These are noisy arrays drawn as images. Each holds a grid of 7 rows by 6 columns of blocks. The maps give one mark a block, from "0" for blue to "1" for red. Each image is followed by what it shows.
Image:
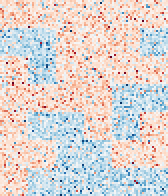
1 1 1 1 1 1
0 0 1 1 1 0
1 0 1 1 1 1
1 1 1 1 0 0
1 0 0 1 0 1
1 1 0 0 1 1
1 0 0 0 0 0
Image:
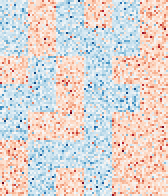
0 1 0 1 0 1
0 1 0 0 0 1
1 0 1 0 1 1
0 0 1 0 0 1
0 1 1 0 1 1
1 0 0 0 1 1
1 0 1 0 1 1
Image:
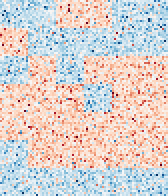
0 0 1 1 0 0
1 0 0 0 0 0
0 1 0 1 1 1
1 1 1 0 1 1
1 1 1 1 1 1
0 1 1 1 1 1
0 0 0 0 0 0
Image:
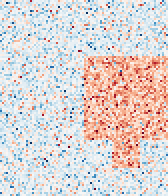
0 0 0 0 0 0
0 0 0 0 0 0
0 0 0 1 1 1
0 0 0 1 1 1
0 0 0 1 1 1
0 0 0 0 1 0
0 0 0 0 0 0
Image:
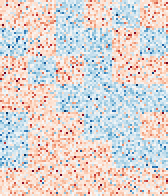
1 1 0 1 0 1
0 1 0 0 1 0
1 0 1 0 1 1
1 1 0 0 0 0
0 1 1 0 0 1
0 1 1 1 0 0
1 1 1 1 1 1
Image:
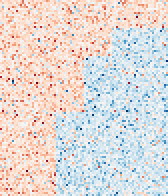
1 1 1 1 1 1
1 1 1 1 0 0
1 1 1 0 0 0
1 1 1 0 0 0
1 1 0 0 0 0
1 1 0 0 0 0
1 1 0 0 0 0
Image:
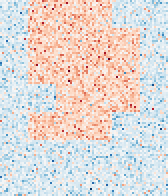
0 1 1 1 0 0
0 1 1 1 1 0
0 1 1 1 1 0
0 0 1 1 1 0
0 1 1 1 0 0
0 0 0 0 0 0
0 0 0 0 0 0
